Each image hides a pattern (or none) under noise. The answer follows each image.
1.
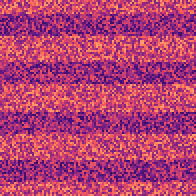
horizontal stripes
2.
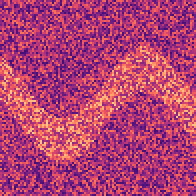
a wavy band
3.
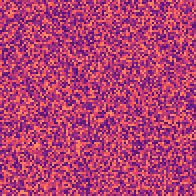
only noise
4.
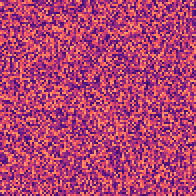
only noise
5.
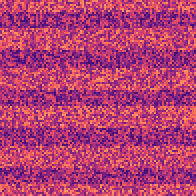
horizontal stripes
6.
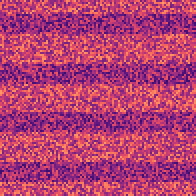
horizontal stripes
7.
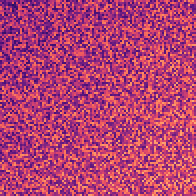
a smooth slope
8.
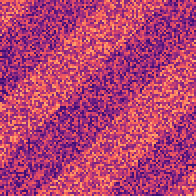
diagonal stripes
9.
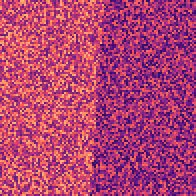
a sharp edge
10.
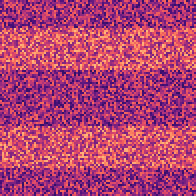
horizontal stripes
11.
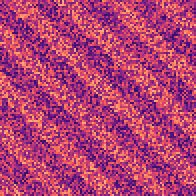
diagonal stripes
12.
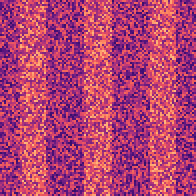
vertical stripes
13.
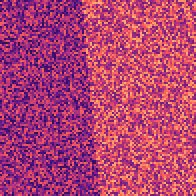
a sharp edge
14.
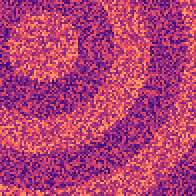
rings round one point
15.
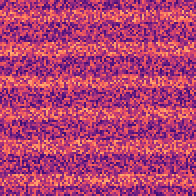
horizontal stripes
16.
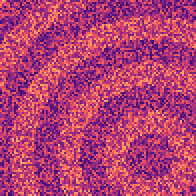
rings round one point
